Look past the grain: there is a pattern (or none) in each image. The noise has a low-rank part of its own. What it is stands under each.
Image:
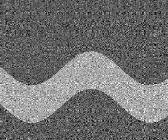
a wavy band
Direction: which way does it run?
left to right
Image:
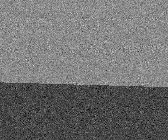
a sharp edge
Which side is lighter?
top
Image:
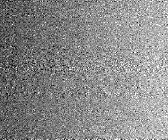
a smooth slope
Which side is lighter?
right
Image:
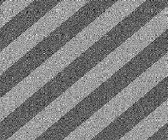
diagonal stripes
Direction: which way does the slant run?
bottom left to top right
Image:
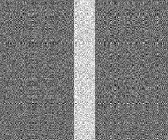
one vertical stripe
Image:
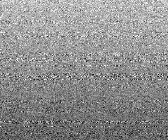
a smooth slope
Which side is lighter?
top
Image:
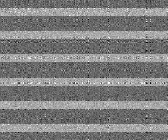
horizontal stripes
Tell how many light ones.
6
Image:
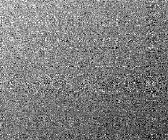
a smooth slope
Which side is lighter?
top left
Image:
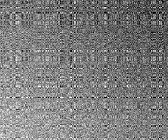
a smooth slope
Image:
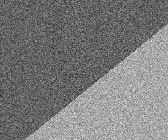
a sharp edge
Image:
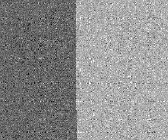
a sharp edge
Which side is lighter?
right
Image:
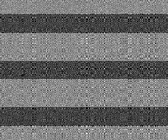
horizontal stripes
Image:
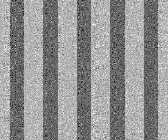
vertical stripes
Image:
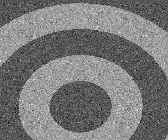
rings round one point
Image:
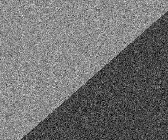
a sharp edge
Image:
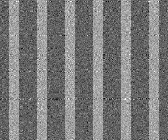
vertical stripes
